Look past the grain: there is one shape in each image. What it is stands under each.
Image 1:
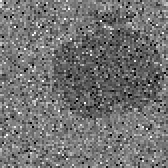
apple
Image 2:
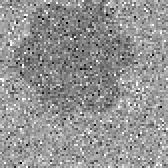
flower
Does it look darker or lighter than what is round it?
darker
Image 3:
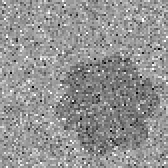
flower
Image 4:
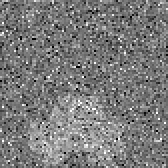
car
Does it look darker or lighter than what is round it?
lighter
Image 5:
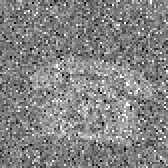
telephone
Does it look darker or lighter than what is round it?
lighter
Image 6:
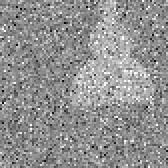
chess pawn
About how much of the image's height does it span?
two thirds
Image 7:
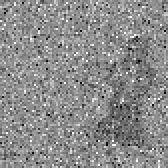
chess bishop
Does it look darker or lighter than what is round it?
darker
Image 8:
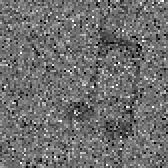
pair of musical notes
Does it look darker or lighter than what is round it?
darker
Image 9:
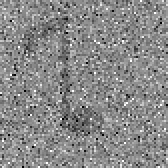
musical note
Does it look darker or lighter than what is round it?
darker
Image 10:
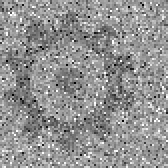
gear
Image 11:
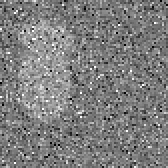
footprint
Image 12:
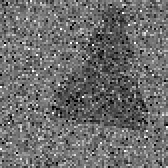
chess pawn
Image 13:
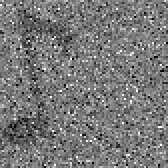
musical note
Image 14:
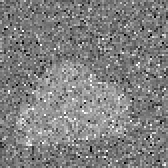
cloud
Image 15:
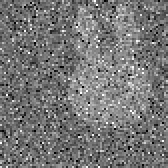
rabbit's head
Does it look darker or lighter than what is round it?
lighter
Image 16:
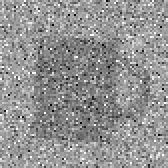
cup
